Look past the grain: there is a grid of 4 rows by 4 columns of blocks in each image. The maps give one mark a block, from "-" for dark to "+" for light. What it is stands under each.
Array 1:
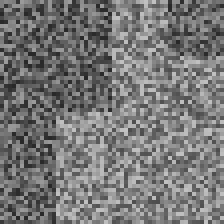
--+-
--++
-+++
-+++
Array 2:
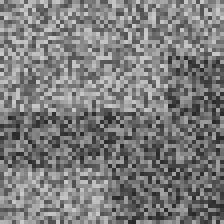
++++
+++-
----
++--
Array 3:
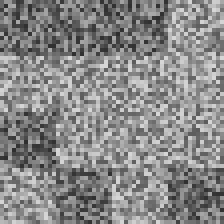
---+
++++
-+++
+-+-
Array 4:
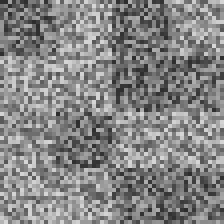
-+-+
++--
+-++
++--
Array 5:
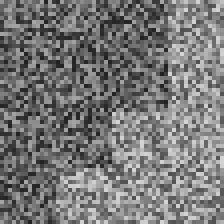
---+
---+
--++
-+++
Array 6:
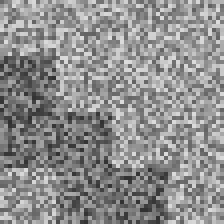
++++
-+++
--++
+--+
